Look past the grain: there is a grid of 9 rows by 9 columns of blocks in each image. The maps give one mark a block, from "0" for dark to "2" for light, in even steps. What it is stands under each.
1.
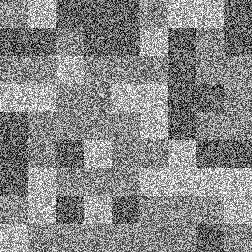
1 2 0 0 0 1 2 2 0
0 0 1 0 0 2 0 1 0
1 1 2 1 1 1 0 1 1
2 2 1 1 2 2 0 0 1
0 1 1 1 1 2 0 1 1
0 1 0 2 1 1 2 0 0
0 2 1 1 1 2 2 2 2
1 2 0 2 0 1 1 1 2
2 1 1 1 1 1 1 0 1
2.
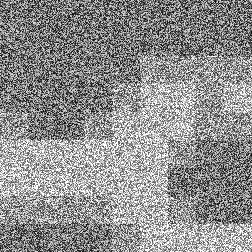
0 0 0 0 0 0 0 0 0
0 0 0 0 0 0 0 0 0
0 0 0 0 0 1 1 1 1
0 0 0 0 1 2 2 1 2
1 0 0 1 2 2 2 1 1
2 2 2 2 2 2 1 0 0
2 2 2 2 2 2 0 0 0
1 1 1 1 2 2 1 0 0
0 0 0 0 1 2 2 2 2
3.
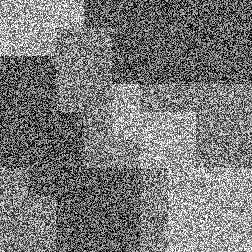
2 2 2 0 0 0 0 0 0
2 2 1 1 0 0 0 0 0
0 0 1 1 0 0 0 0 0
0 0 1 1 2 1 1 1 1
0 0 0 1 2 2 2 1 1
0 0 0 1 1 2 2 1 1
1 0 0 0 0 1 2 2 2
1 1 0 0 0 1 2 2 2
1 1 0 0 0 1 2 2 2
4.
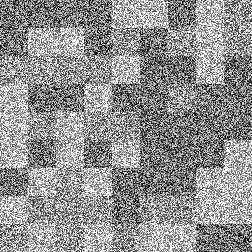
0 0 0 0 2 2 0 2 1
0 2 2 0 1 0 1 2 1
1 1 1 1 2 0 0 2 0
2 0 0 2 0 0 1 0 0
2 1 2 1 1 0 0 0 0
2 0 2 0 2 0 0 0 2
0 2 1 2 0 0 0 2 2
2 1 1 1 0 1 1 2 2
1 2 1 2 1 2 2 0 0
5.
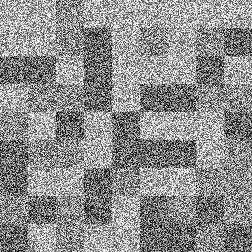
2 2 1 2 2 2 2 2 2
2 2 1 0 2 1 2 1 0
0 0 2 0 2 2 2 0 2
2 1 1 0 2 0 0 1 1
1 2 0 2 0 2 2 2 0
0 1 1 2 0 0 0 2 1
0 2 2 0 1 2 2 1 1
1 0 1 0 2 0 1 0 1
0 2 1 2 2 0 0 1 0
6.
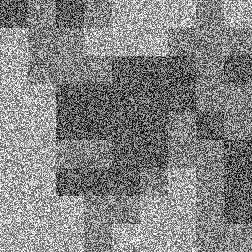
0 1 0 1 2 2 2 1 2
2 1 1 2 2 2 1 1 1
2 1 1 1 0 0 0 1 0
2 2 0 0 0 0 0 1 1
2 2 0 0 0 0 1 0 1
2 2 1 1 0 0 1 1 0
2 2 0 0 0 1 2 1 0
2 2 2 1 1 2 2 1 0
2 2 2 1 2 2 2 1 1
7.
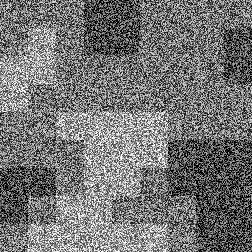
1 1 1 0 0 1 1 1 1
1 2 1 0 0 1 1 1 0
2 2 1 1 1 1 1 1 0
2 1 1 1 1 1 1 1 1
1 1 2 2 2 2 1 1 1
1 1 1 2 2 2 0 0 0
0 0 1 2 2 1 0 0 0
0 1 2 2 1 1 1 0 0
1 2 2 2 2 2 1 0 0
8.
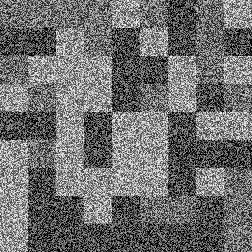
1 1 1 1 2 1 0 1 2
0 0 2 1 0 2 0 1 0
1 2 2 2 0 0 2 1 2
2 1 2 2 0 1 2 0 1
0 0 2 0 2 2 0 2 2
2 1 2 0 2 2 0 0 0
2 0 2 2 2 2 0 2 1
2 0 0 2 0 1 1 0 1
2 0 0 0 0 0 0 0 1
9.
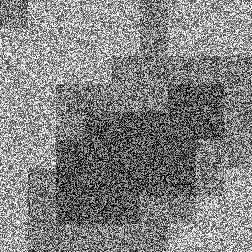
1 2 2 2 2 1 2 2 2
2 2 2 2 2 1 2 2 2
2 2 2 2 1 1 1 1 1
2 2 1 1 1 1 0 0 1
2 2 1 0 0 0 0 0 1
2 2 0 0 0 0 0 1 1
2 1 0 0 0 0 0 1 2
2 1 0 0 0 1 1 2 2
2 1 1 1 1 1 2 2 2
